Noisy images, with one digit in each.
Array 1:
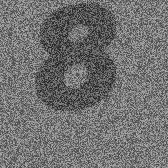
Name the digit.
8
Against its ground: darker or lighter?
darker
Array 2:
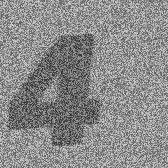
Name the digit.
4
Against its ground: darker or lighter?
darker
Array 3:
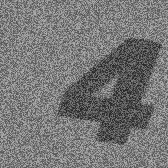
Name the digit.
4
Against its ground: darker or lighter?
darker
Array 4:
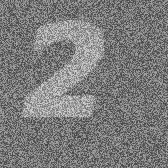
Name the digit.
2
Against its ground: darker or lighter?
lighter
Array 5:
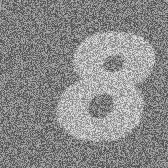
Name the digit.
8
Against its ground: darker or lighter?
lighter
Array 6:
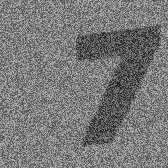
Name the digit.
7
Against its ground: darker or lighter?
darker
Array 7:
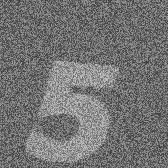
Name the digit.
5
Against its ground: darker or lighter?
lighter
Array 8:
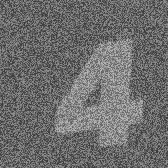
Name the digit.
4
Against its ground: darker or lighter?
lighter
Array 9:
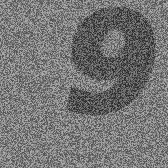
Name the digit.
9
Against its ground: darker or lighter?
darker
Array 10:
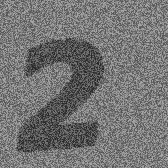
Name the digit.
2
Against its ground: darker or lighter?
darker
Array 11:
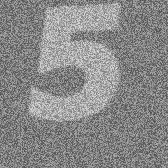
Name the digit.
5
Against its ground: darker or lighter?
lighter
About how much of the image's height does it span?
two thirds
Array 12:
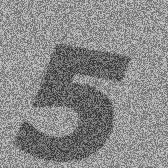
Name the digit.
5
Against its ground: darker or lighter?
darker
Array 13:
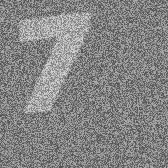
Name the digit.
7
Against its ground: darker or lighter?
lighter
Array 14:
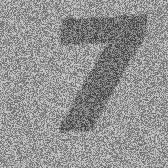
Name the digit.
7
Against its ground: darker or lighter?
darker
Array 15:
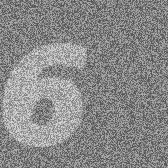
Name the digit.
6
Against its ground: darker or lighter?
lighter
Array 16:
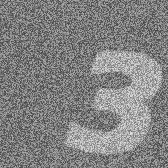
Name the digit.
3
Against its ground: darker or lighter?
lighter
